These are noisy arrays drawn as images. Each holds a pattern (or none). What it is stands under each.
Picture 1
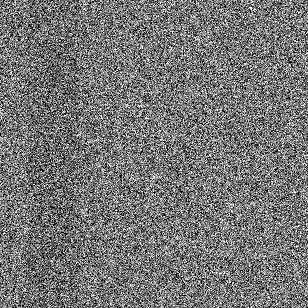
one band of columns
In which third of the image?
left
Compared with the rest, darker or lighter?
darker
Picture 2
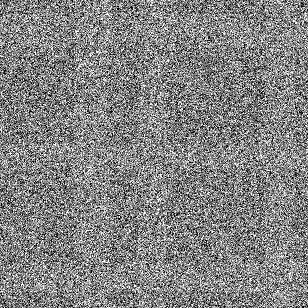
bands of rows crossing bands of columns
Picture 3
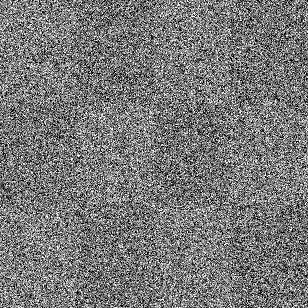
a checkerboard
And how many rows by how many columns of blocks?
3 by 4
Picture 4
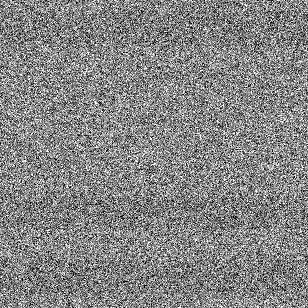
bands of rows
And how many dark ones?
3
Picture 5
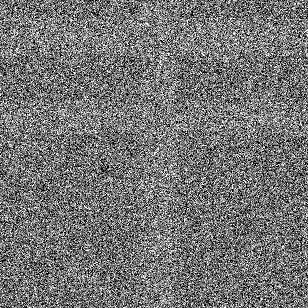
bands of rows crossing bands of columns
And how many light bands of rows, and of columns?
2 and 1
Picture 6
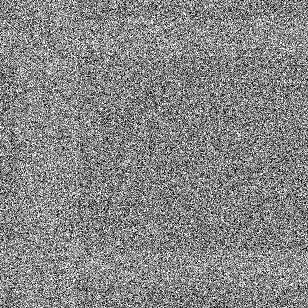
bands of rows crossing bands of columns
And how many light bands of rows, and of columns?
2 and 1
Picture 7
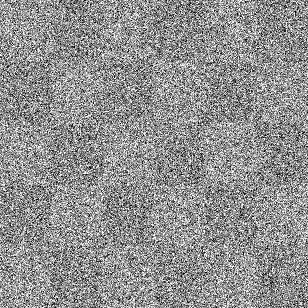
a checkerboard
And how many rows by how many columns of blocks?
5 by 6
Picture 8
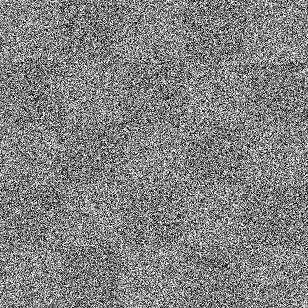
a checkerboard
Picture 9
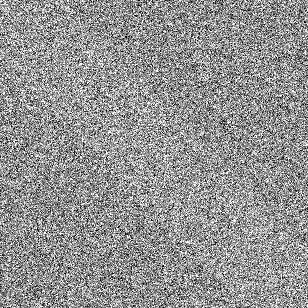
a diagonal band
